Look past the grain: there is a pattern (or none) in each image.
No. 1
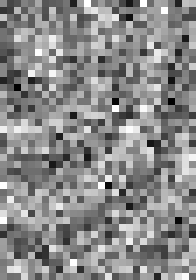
rings round one point
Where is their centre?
top left
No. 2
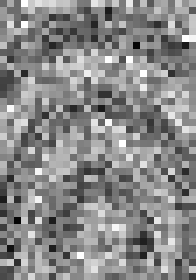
rings round one point
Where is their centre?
bottom middle
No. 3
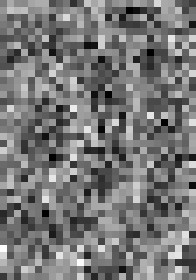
rings round one point
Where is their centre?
middle left
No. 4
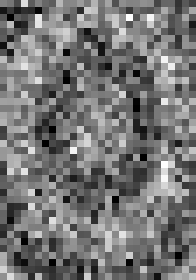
rings round one point
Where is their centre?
centre
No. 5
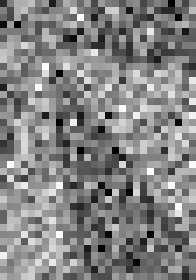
spokes from one point
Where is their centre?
top left
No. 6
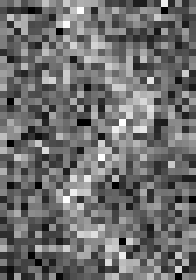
a wavy band
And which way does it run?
top to bottom
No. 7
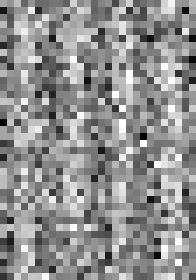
vertical stripes
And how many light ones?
4
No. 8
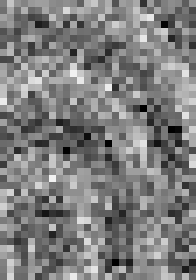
rings round one point
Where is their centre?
bottom left
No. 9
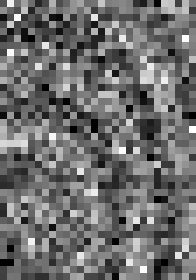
rings round one point
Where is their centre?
bottom left
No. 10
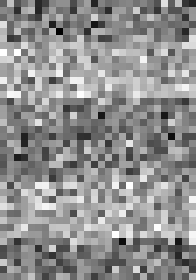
horizontal stripes
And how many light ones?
2
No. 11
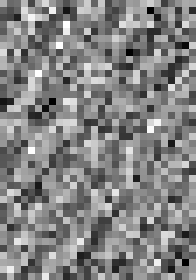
diagonal stripes
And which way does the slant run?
bottom left to top right
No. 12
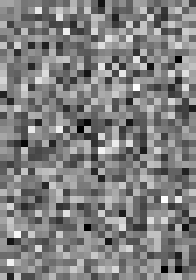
only noise
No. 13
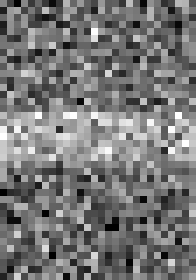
one horizontal stripe
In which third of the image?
middle
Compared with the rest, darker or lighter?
lighter
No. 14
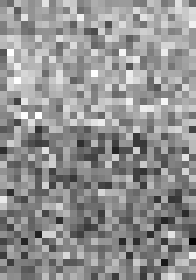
a sharp edge
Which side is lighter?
top
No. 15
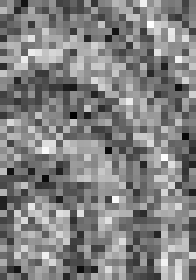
rings round one point
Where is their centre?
bottom left
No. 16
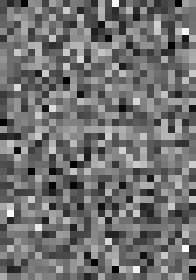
only noise
